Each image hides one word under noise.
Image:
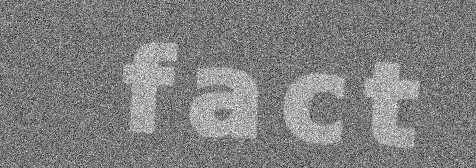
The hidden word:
fact
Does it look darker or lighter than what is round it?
lighter
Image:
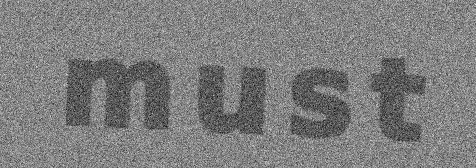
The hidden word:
must
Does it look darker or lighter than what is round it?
darker
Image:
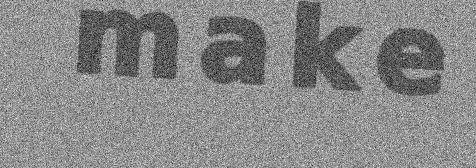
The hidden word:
make
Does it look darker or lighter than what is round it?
darker
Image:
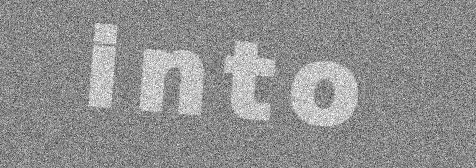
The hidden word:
into
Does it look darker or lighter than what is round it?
lighter
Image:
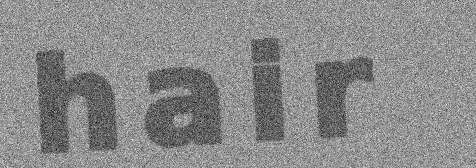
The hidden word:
hair
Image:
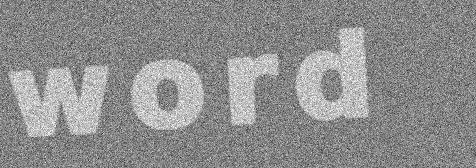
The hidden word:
word
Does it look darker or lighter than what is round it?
lighter
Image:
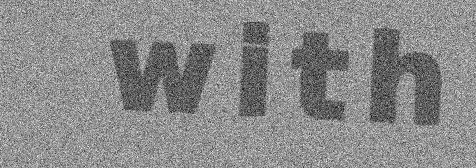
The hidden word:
with
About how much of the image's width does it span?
two thirds
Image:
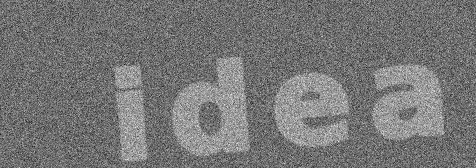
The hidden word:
idea
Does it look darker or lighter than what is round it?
lighter
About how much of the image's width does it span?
two thirds
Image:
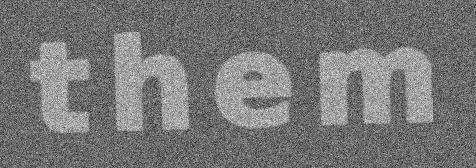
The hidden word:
them
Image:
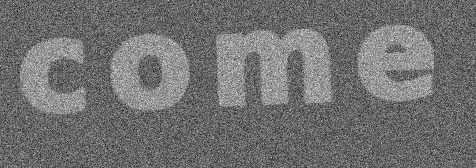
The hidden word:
come
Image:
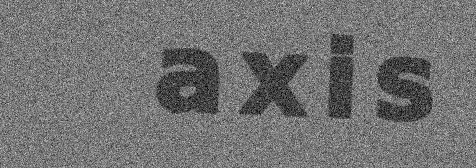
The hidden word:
axis
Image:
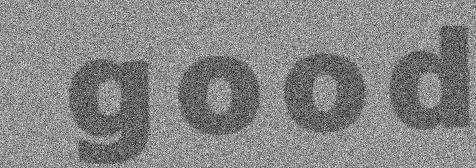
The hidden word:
good
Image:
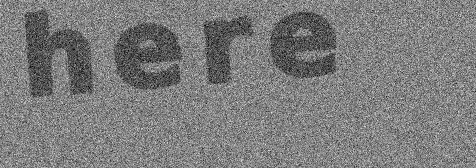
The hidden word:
here
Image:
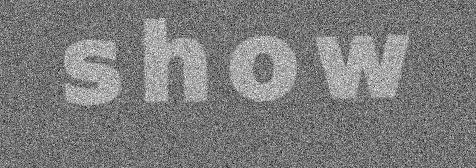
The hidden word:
show
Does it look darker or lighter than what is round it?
lighter
